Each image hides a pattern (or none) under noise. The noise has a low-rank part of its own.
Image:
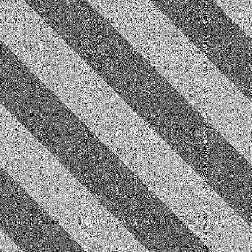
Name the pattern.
diagonal stripes
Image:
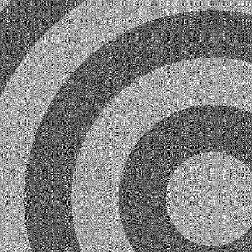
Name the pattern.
rings round one point
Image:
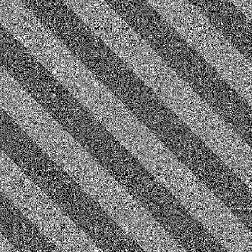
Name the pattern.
diagonal stripes
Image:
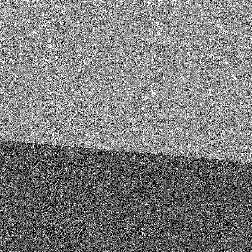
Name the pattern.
a sharp edge
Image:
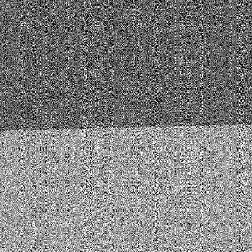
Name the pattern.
a sharp edge
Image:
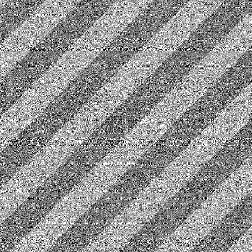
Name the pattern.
diagonal stripes
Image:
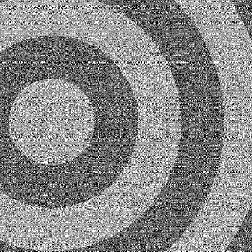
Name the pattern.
rings round one point
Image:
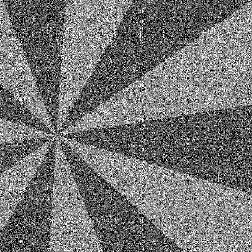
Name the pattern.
spokes from one point
